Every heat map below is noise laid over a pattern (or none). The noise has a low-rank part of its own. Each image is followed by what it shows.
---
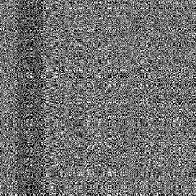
one band of columns
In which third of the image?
left
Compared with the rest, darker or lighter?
darker
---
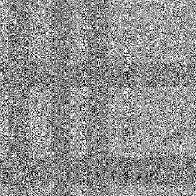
bands of rows crossing bands of columns
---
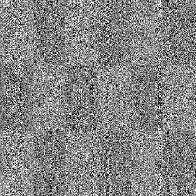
a checkerboard
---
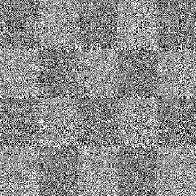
a checkerboard
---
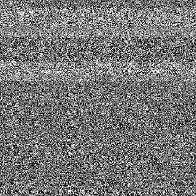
bands of rows
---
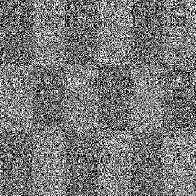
a checkerboard
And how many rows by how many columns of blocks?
3 by 6
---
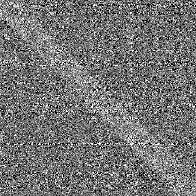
a diagonal band
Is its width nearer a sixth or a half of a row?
a sixth
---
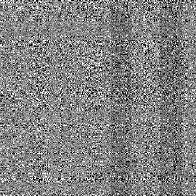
bands of columns
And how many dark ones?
2
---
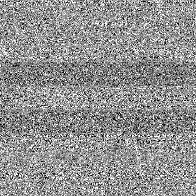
bands of rows
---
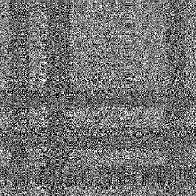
bands of rows crossing bands of columns
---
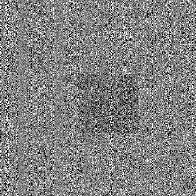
one block
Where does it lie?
centre
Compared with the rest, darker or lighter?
darker
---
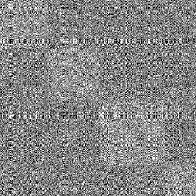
blocks along the diagonal
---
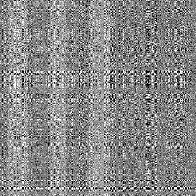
bands of columns
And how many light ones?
3
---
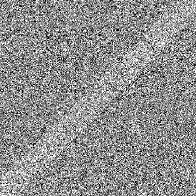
a diagonal band
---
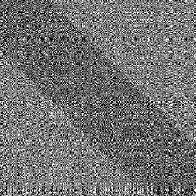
a diagonal band
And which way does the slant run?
top left to bottom right
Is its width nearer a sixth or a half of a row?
a half
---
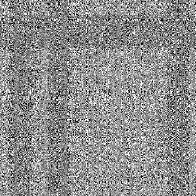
bands of rows crossing bands of columns
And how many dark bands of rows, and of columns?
1 and 3
